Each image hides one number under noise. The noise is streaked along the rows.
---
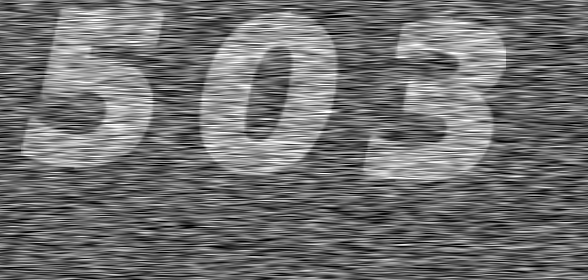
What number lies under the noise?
503
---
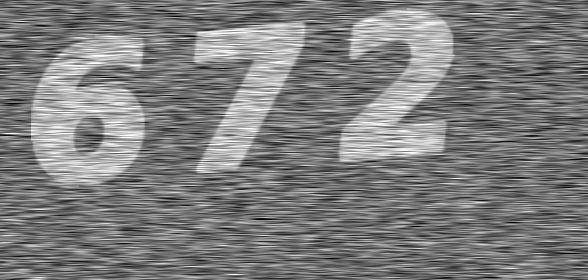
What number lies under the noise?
672
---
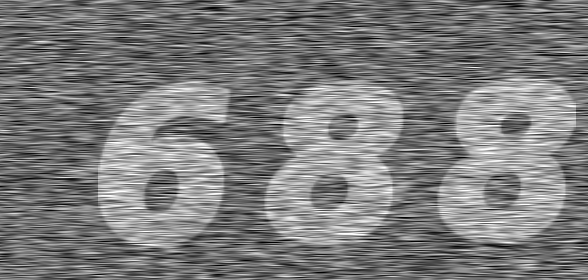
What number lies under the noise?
688
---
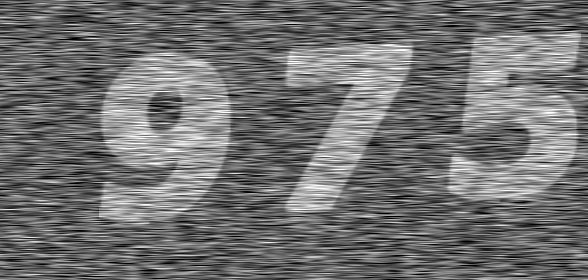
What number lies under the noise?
975
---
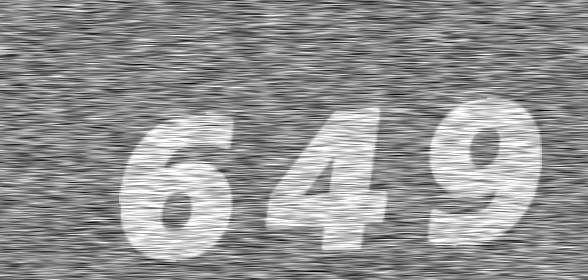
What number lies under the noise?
649
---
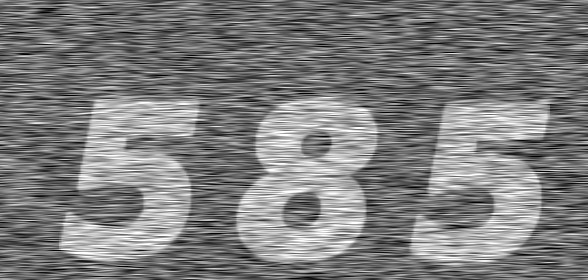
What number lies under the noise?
585
